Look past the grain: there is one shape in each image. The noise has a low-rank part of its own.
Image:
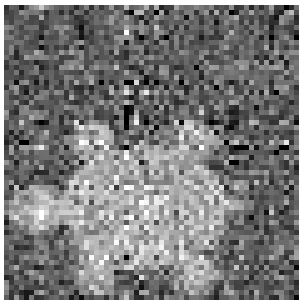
turtle
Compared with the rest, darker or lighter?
lighter
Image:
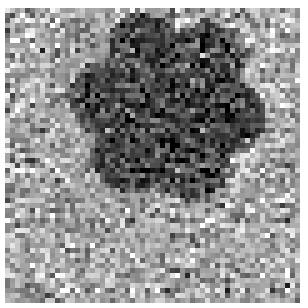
flower
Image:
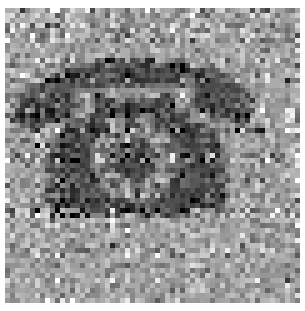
telephone
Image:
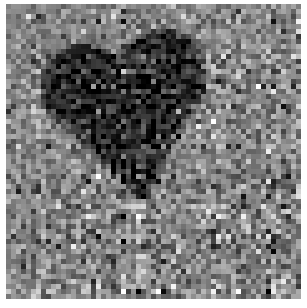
heart
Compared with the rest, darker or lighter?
darker
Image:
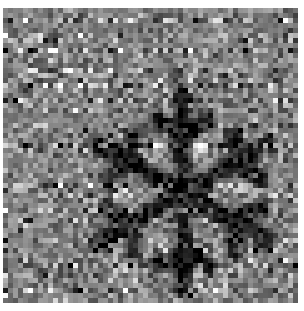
snowflake
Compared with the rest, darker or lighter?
darker
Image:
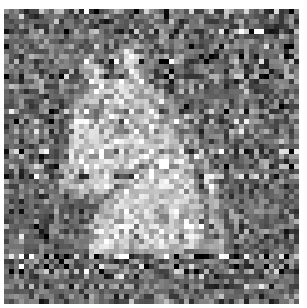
chess knight
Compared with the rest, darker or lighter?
lighter
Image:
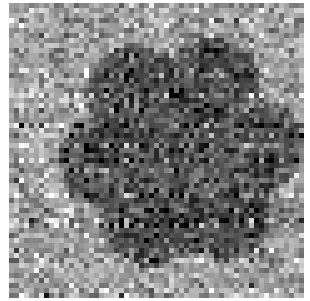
flower
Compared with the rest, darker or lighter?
darker
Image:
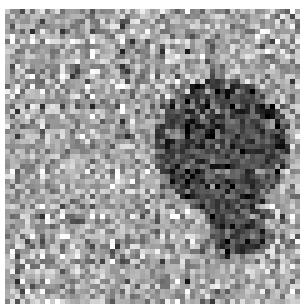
light bulb
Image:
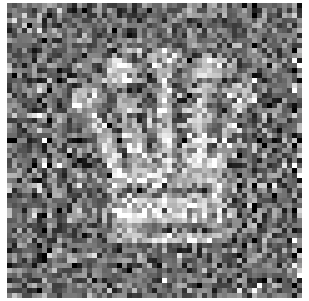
chess queen
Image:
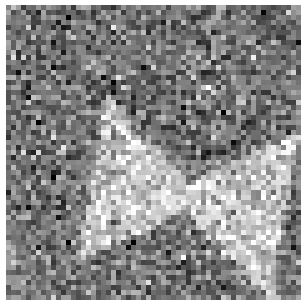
bow tie
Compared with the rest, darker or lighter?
lighter
